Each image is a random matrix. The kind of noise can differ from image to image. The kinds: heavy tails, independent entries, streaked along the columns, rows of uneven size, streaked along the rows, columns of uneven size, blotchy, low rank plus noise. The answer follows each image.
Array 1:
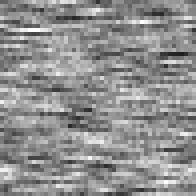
streaked along the rows
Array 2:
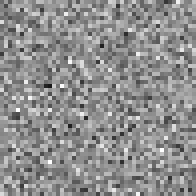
independent entries
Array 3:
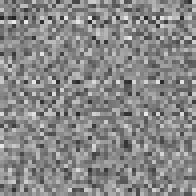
low rank plus noise
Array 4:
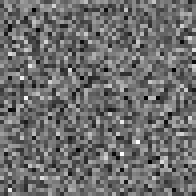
independent entries
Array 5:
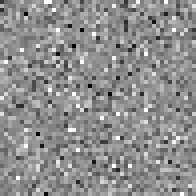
heavy tails
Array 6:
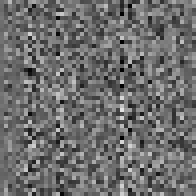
columns of uneven size
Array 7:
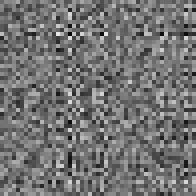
low rank plus noise
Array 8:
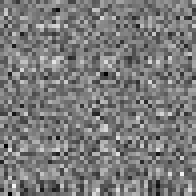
low rank plus noise
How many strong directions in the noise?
one
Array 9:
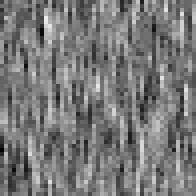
streaked along the columns
